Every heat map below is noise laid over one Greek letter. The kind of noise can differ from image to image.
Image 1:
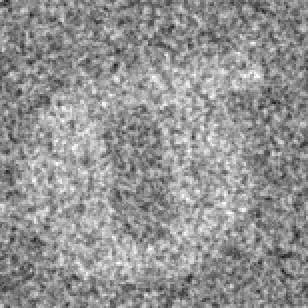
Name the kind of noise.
blotchy
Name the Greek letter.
sigma
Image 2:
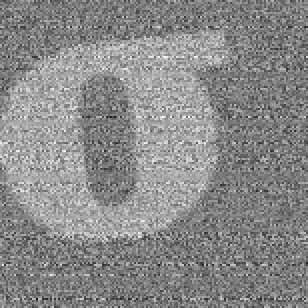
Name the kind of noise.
rows of uneven size
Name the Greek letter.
sigma
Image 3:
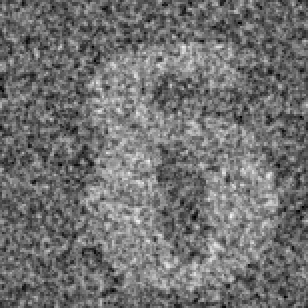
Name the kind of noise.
blotchy
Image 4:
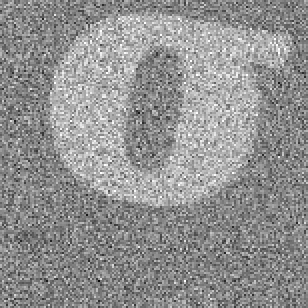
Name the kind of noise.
low rank plus noise
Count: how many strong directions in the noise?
five to eight
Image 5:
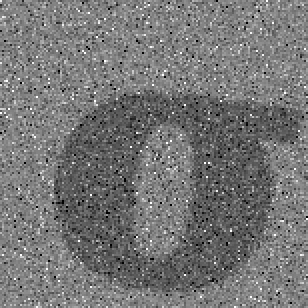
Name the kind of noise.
heavy tails
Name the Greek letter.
sigma
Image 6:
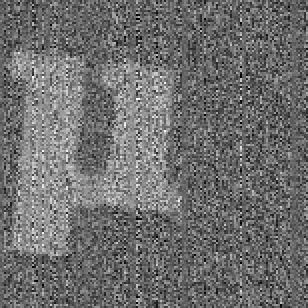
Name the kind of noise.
columns of uneven size
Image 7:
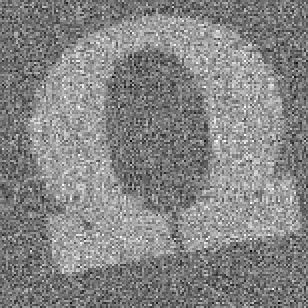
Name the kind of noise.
low rank plus noise
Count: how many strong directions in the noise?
five to eight
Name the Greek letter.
omega
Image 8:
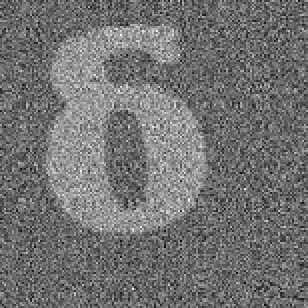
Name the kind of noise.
low rank plus noise
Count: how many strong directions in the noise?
five to eight
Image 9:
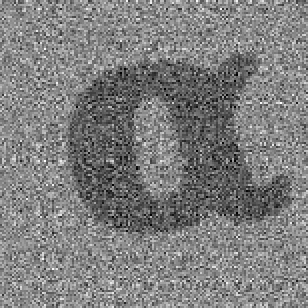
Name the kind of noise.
low rank plus noise
